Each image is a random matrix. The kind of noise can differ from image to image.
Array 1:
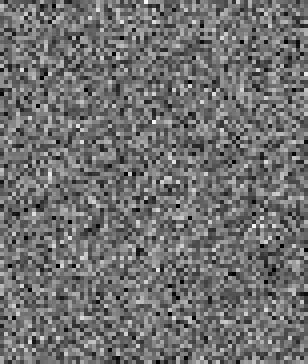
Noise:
independent entries
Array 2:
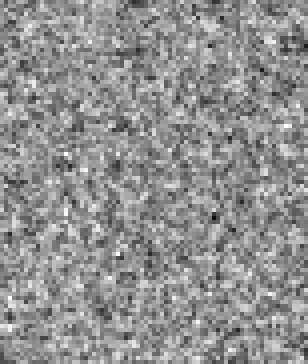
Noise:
blotchy
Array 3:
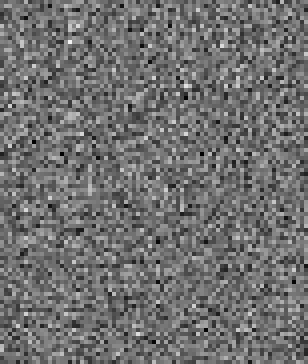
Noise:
low rank plus noise
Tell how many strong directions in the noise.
one
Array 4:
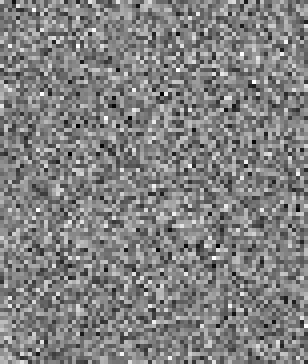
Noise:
independent entries
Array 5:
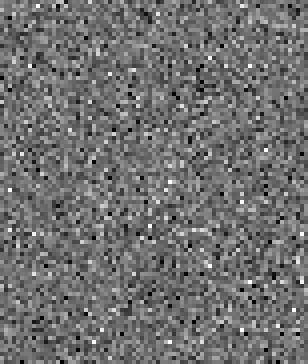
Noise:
heavy tails
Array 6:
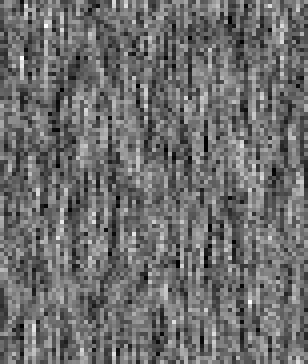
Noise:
streaked along the columns
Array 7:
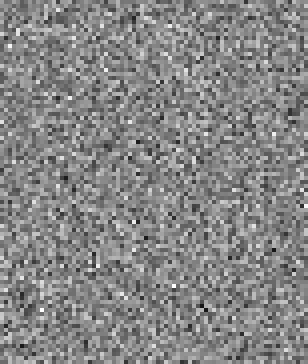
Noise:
independent entries
